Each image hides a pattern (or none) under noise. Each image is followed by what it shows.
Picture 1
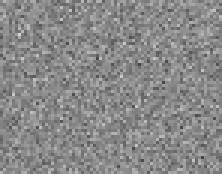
only noise
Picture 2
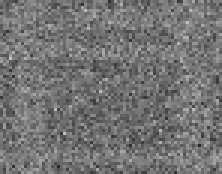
bands of rows crossing bands of columns
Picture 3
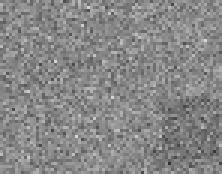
one block
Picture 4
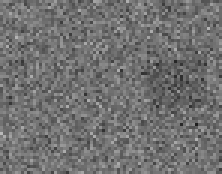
one block
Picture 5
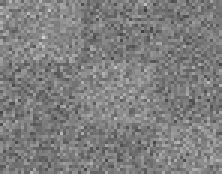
blocks along the diagonal
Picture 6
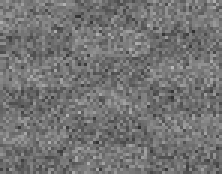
a checkerboard
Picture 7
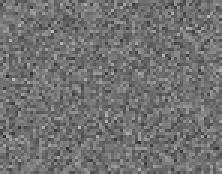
only noise
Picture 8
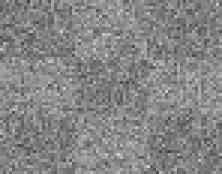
a checkerboard
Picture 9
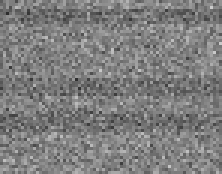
bands of rows
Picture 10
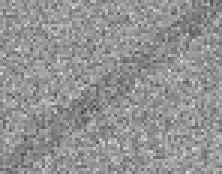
a diagonal band
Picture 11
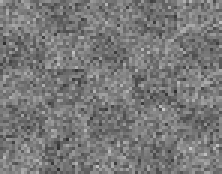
a checkerboard
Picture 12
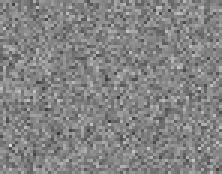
only noise
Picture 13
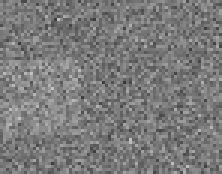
one block
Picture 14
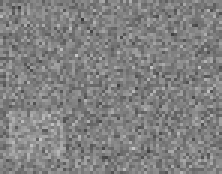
one block
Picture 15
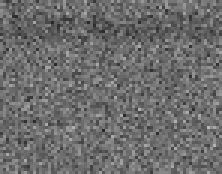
one band of rows
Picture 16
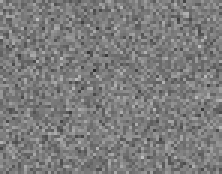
only noise
